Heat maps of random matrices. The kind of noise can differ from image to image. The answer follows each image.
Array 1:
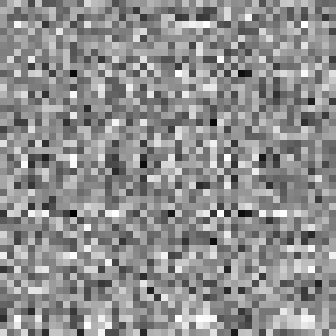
low rank plus noise
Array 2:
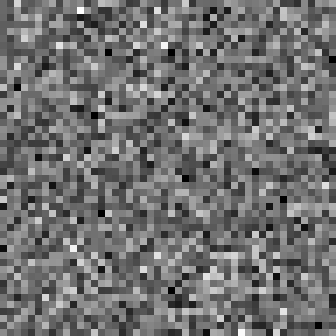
independent entries
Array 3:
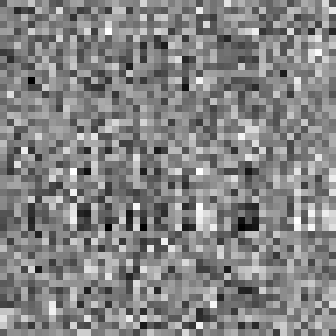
low rank plus noise
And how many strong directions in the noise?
one
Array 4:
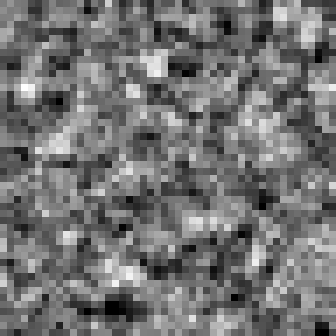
blotchy
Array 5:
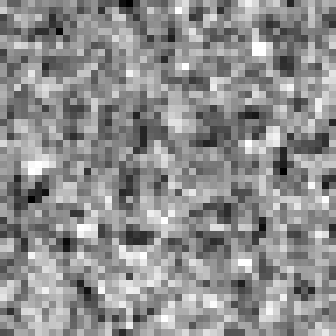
blotchy
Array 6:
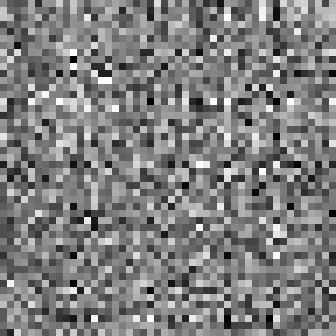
low rank plus noise
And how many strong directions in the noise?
one
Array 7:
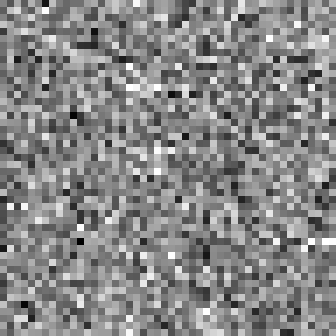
independent entries
